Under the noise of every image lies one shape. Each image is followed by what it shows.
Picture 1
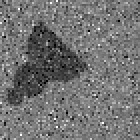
chess pawn
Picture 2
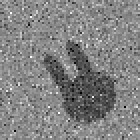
rabbit's head
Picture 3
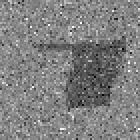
flag
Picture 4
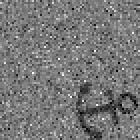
anchor
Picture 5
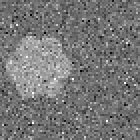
flower
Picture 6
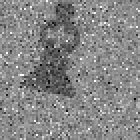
chess bishop
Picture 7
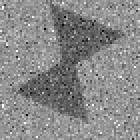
bow tie
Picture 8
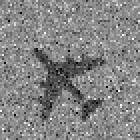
airplane
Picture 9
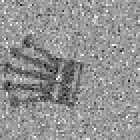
chess queen
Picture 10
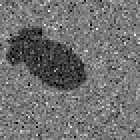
footprint
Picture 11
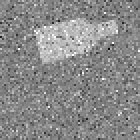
bottle
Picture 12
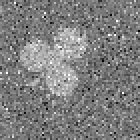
club
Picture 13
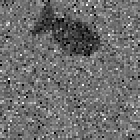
fish
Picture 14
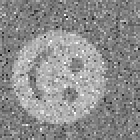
smiling face
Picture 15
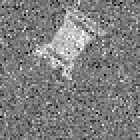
chess rook
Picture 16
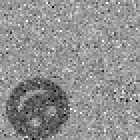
smiling face
